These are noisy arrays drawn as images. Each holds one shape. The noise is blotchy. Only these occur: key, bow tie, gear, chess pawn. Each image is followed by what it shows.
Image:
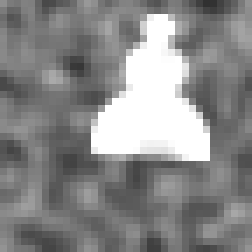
chess pawn
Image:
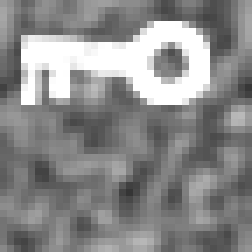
key
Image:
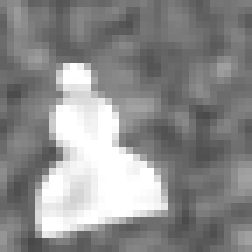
chess pawn
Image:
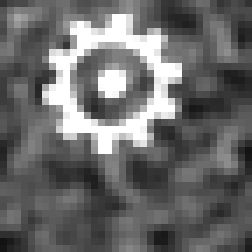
gear
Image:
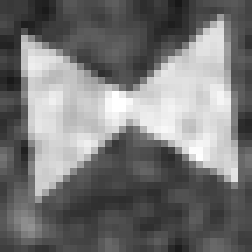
bow tie
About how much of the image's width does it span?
nearly all
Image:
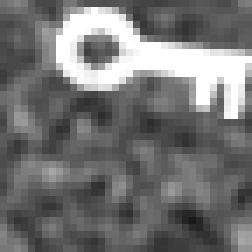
key
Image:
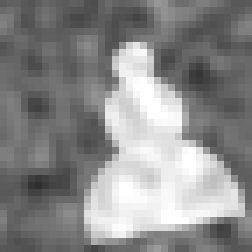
chess pawn
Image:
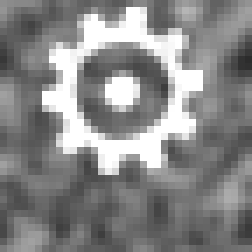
gear
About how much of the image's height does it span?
two thirds
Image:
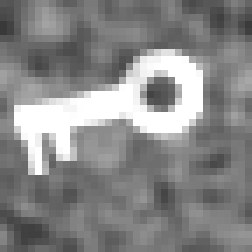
key
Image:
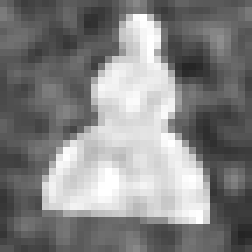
chess pawn
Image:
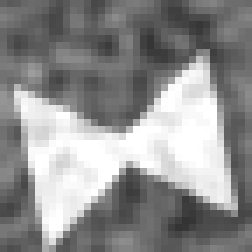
bow tie
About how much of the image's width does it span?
nearly all
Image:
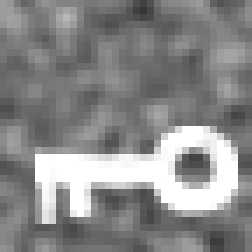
key
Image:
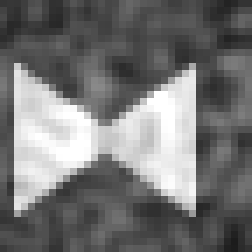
bow tie
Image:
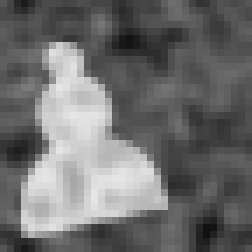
chess pawn
